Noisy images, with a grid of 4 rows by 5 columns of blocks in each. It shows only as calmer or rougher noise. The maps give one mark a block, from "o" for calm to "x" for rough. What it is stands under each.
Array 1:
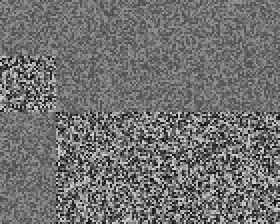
ooooo
xoooo
oxxxx
oxxxx
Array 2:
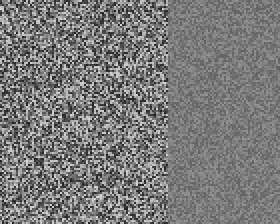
xxxoo
xxxoo
xxxoo
xxxoo
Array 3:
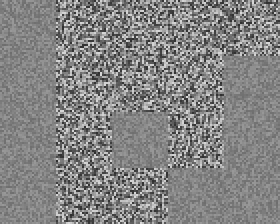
oxxxx
oxxxo
oxoxo
oxxoo
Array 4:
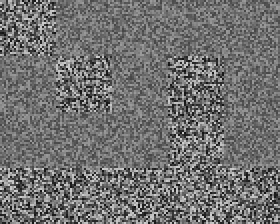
xoooo
oxoxo
oooxo
xxxxx
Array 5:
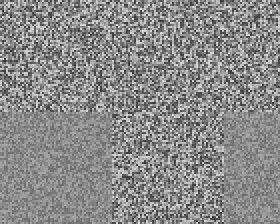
xxxxx
xxxxx
ooxxo
ooxxo
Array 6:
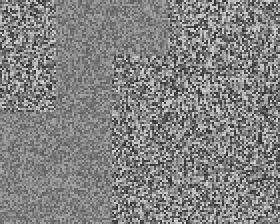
xooxx
xoxxx
ooxxx
ooxxx
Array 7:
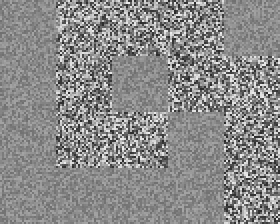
oxxxo
oxoxx
oxxox
oooox
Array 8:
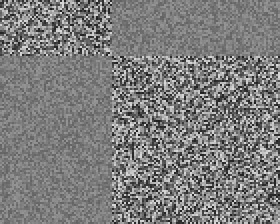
xxooo
ooxxx
ooxxx
ooxxx
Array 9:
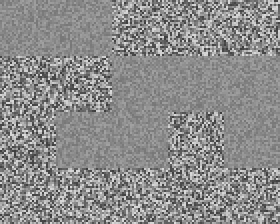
ooxxx
xxooo
xooxo
xxxxx
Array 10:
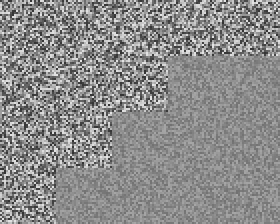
xxxxx
xxxoo
xxooo
xoooo
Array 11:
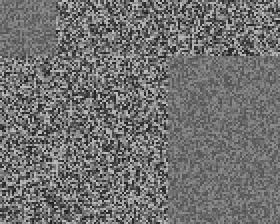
oxxxx
xxxoo
xxxoo
xxxoo
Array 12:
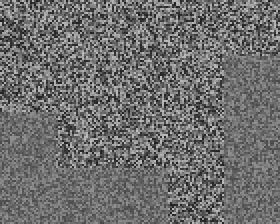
xxxxx
xxxxo
oxxxo
oooxo
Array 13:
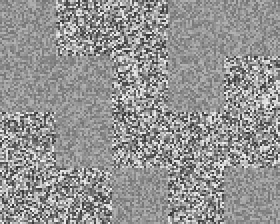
oxxoo
ooxox
xoxxx
xxoxo
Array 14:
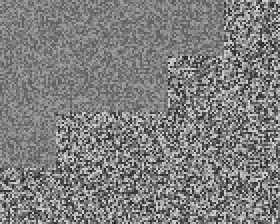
oooox
oooxx
oxxxx
xxxxx
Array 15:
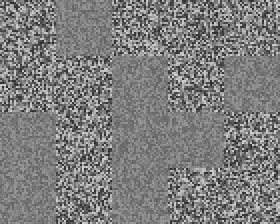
xoxxx
xxoxo
oxoox
oxoxx
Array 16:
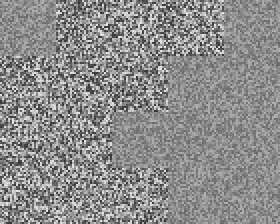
oxxxo
xxxoo
xxooo
xxxoo
